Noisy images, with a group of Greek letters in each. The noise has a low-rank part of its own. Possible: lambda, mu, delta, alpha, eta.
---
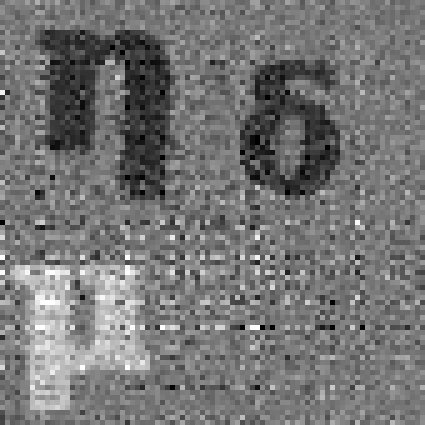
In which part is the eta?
top left
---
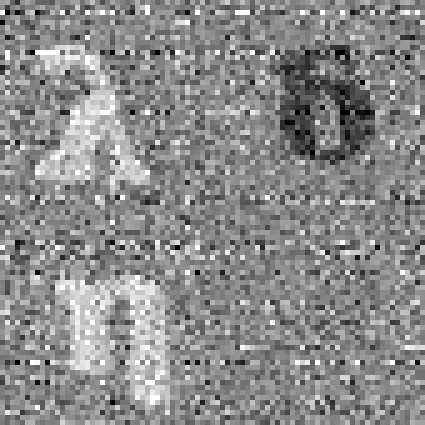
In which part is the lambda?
top left
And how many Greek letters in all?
3
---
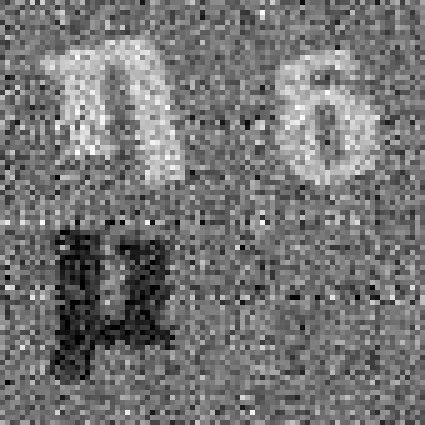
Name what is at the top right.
delta
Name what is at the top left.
eta
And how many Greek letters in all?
3
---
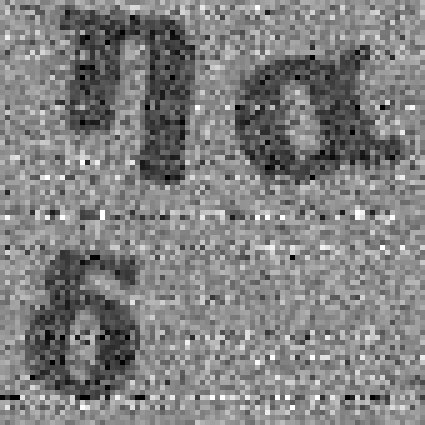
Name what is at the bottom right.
nothing
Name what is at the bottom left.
delta
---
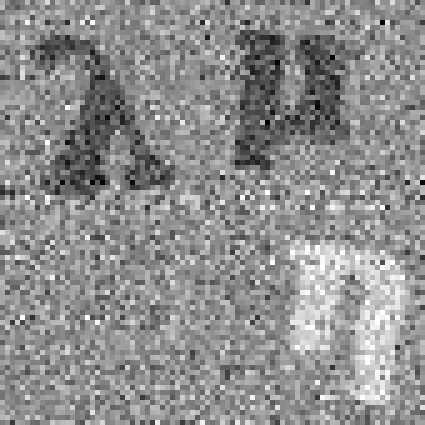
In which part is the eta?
bottom right
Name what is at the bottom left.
nothing
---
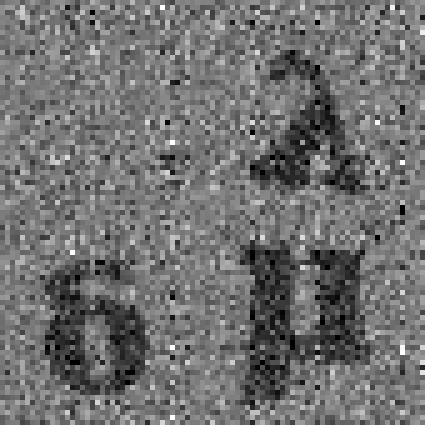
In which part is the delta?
bottom left
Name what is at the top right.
lambda
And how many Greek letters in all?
3
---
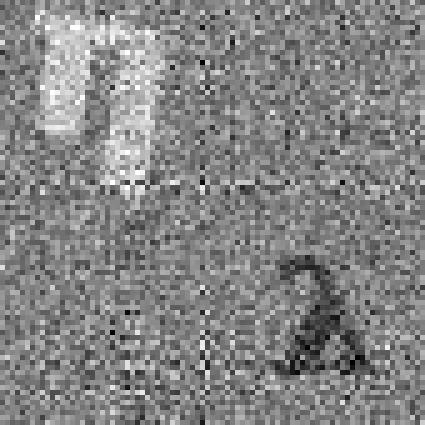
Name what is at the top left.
eta
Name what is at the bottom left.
nothing
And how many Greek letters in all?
2
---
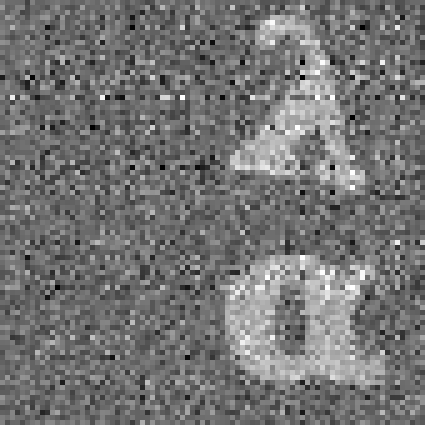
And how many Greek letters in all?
2
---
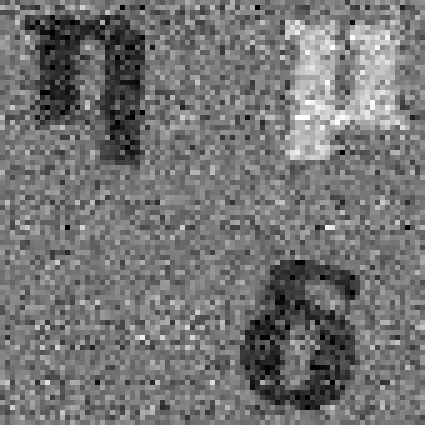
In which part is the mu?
top right
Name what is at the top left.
eta
